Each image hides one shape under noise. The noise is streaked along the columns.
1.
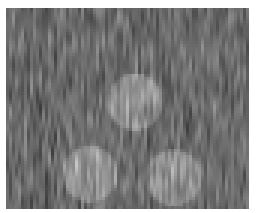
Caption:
light three dots
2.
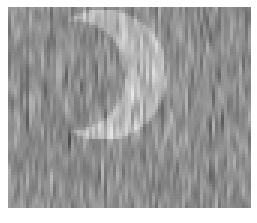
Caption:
light crescent
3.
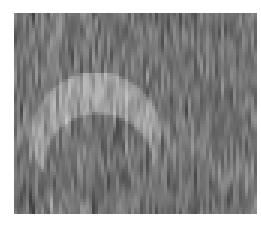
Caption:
light crescent
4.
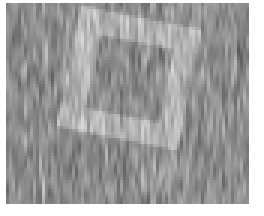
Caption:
light square frame
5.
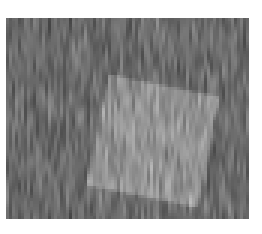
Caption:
light square
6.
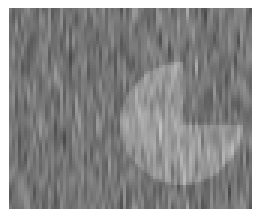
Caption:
light disc with a wedge cut out
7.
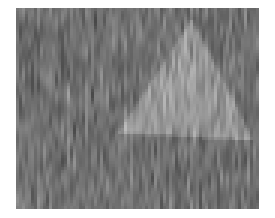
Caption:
light triangle
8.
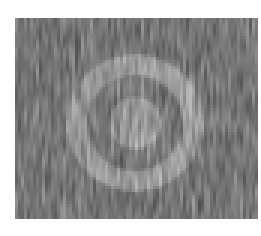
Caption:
light bullseye
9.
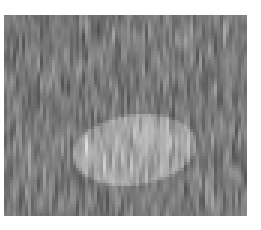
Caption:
light ellipse
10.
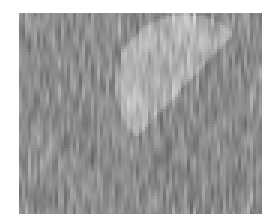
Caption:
light half disc
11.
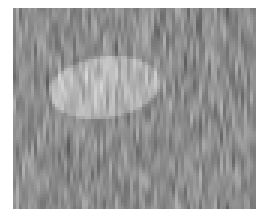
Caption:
light ellipse
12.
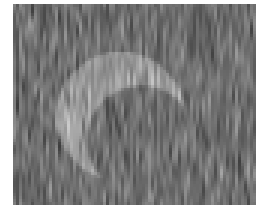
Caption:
light crescent
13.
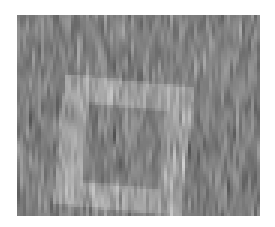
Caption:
light square frame
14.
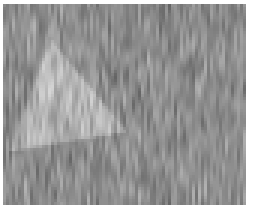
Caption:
light triangle
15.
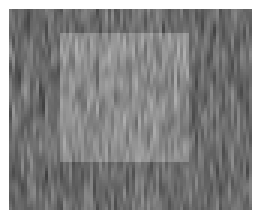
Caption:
light square
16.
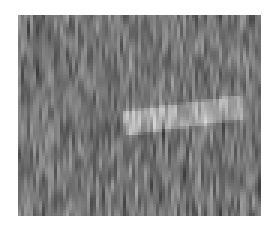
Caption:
light bar
